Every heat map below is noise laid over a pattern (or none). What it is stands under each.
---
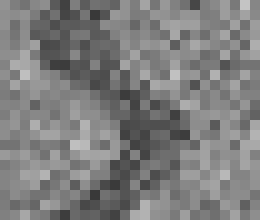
a wavy band
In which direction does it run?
top to bottom
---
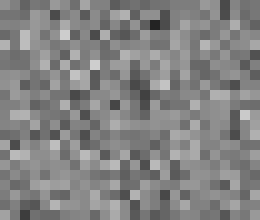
only noise
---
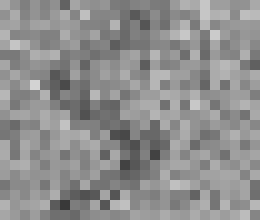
a wavy band
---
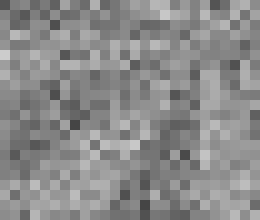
spokes from one point
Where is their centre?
top right
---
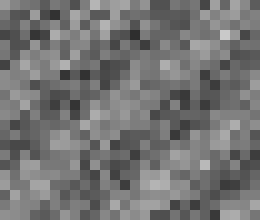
diagonal stripes
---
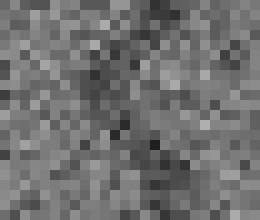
a wavy band
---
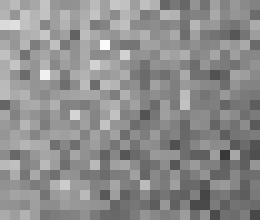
a smooth slope
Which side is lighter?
top left
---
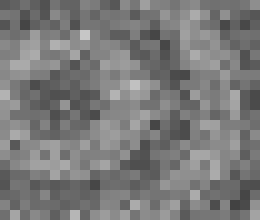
rings round one point
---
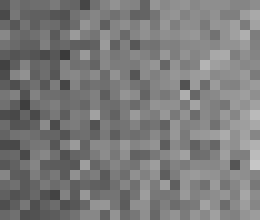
a smooth slope
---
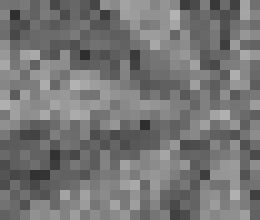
spokes from one point
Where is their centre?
middle right
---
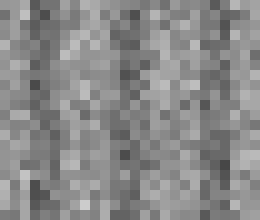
vertical stripes
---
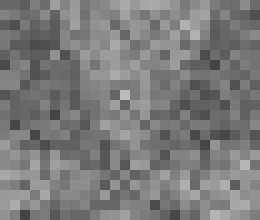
spokes from one point
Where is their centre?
bottom middle
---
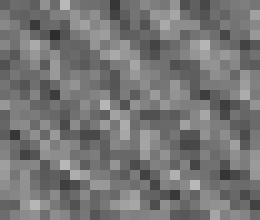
diagonal stripes
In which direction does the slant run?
top left to bottom right
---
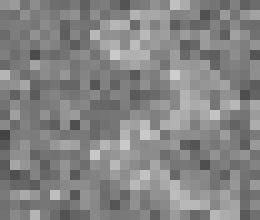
a wavy band
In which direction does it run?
top to bottom
